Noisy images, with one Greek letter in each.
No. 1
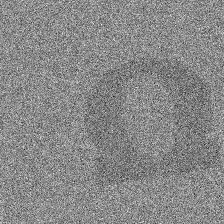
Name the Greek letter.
omega
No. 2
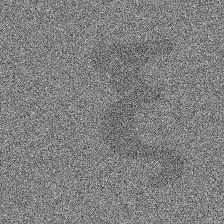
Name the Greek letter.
xi
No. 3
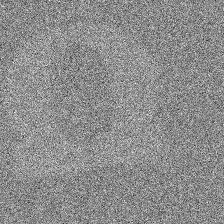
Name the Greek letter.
omega
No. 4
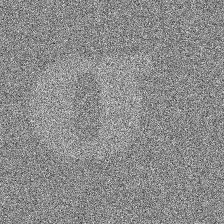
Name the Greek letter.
sigma
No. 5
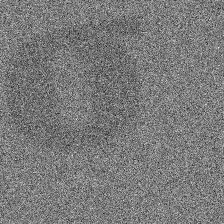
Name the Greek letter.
sigma
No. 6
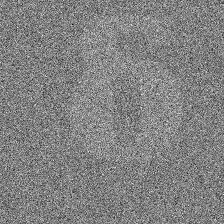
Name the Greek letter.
delta
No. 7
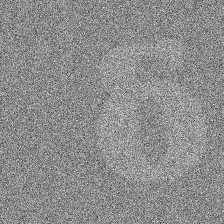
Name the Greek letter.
delta
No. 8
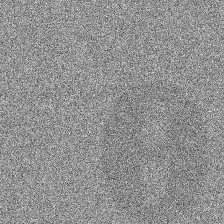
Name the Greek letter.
theta
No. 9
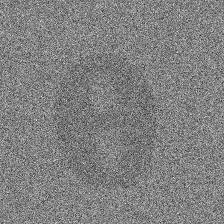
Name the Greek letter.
theta
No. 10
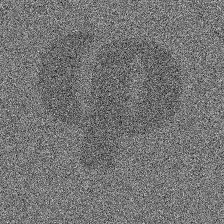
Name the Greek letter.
phi
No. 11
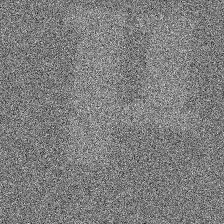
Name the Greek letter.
mu
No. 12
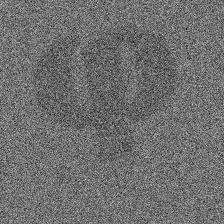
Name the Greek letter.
phi
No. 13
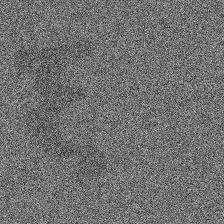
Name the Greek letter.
xi
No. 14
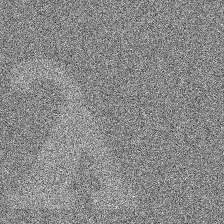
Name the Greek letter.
lambda
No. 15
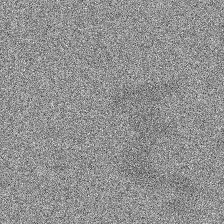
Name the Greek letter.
xi
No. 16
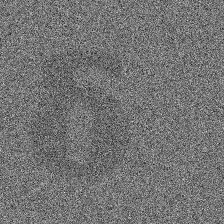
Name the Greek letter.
delta
